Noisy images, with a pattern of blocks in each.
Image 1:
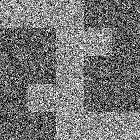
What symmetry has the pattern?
the same after a half turn
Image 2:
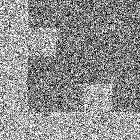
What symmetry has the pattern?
mirrored about the diagonal from the bottom left
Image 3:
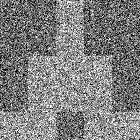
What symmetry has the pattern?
left and right mirror each other
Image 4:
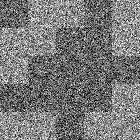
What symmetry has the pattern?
mirrored about the diagonal from the top left
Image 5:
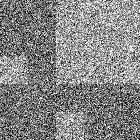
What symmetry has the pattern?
mirrored about the diagonal from the bottom left
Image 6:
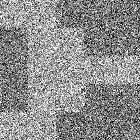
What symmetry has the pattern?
top and bottom mirror each other
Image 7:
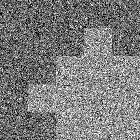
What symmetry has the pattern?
mirrored about the diagonal from the top left
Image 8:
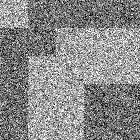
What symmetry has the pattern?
mirrored about the diagonal from the top left
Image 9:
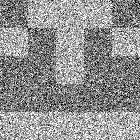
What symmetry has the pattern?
left and right mirror each other
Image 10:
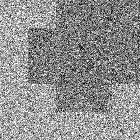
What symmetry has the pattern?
mirrored about the diagonal from the bottom left
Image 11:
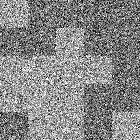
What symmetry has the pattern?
mirrored about the diagonal from the bottom left
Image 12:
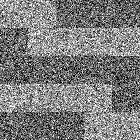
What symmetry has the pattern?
the same after a half turn
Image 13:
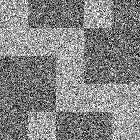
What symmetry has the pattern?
the same after a half turn
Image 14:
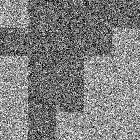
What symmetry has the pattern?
no symmetry
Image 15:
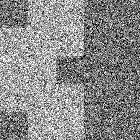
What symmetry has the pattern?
top and bottom mirror each other
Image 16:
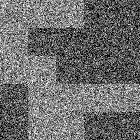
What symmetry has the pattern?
no symmetry
